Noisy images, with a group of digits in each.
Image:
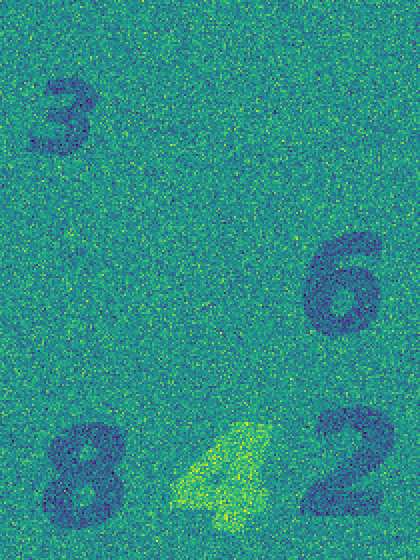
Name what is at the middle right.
6
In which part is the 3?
top left
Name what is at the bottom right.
2
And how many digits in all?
5
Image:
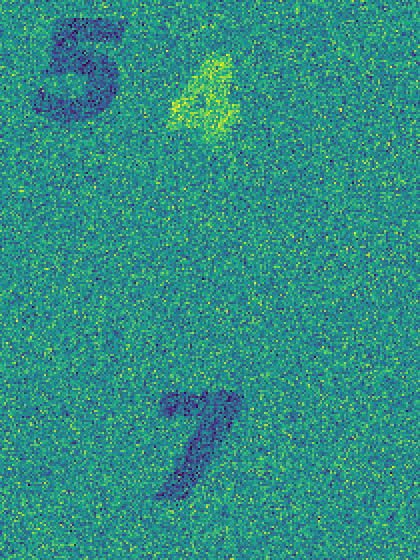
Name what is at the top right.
nothing
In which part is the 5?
top left
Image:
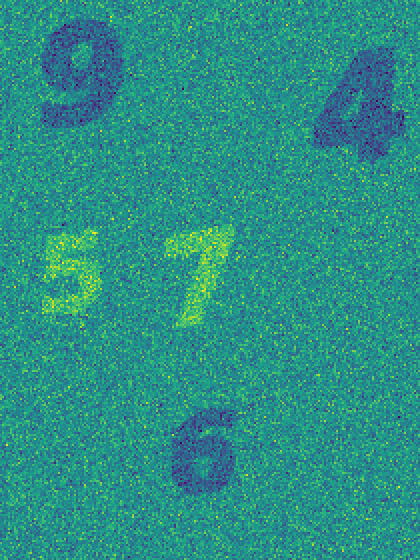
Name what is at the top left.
9
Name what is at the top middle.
nothing
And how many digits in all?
5
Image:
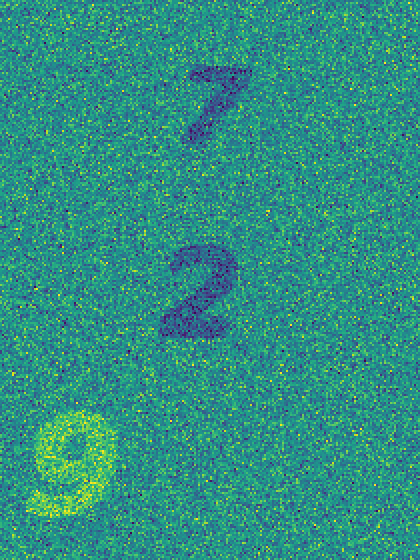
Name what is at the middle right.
nothing
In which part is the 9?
bottom left
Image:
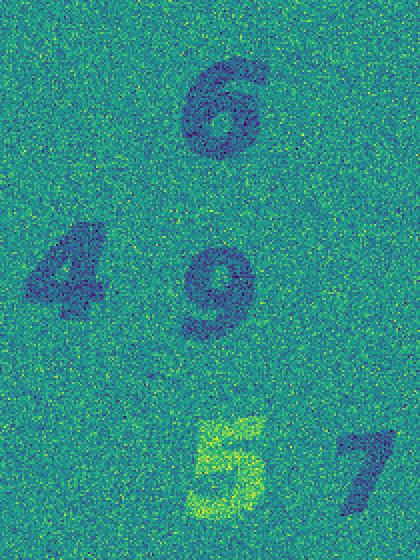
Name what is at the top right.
nothing
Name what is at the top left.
nothing
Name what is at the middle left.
4
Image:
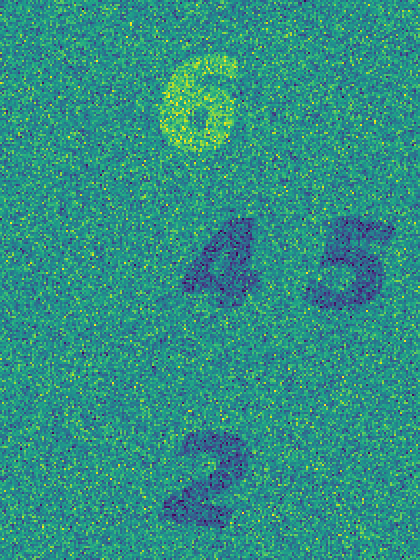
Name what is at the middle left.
nothing
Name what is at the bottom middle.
2
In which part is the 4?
centre
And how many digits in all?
4
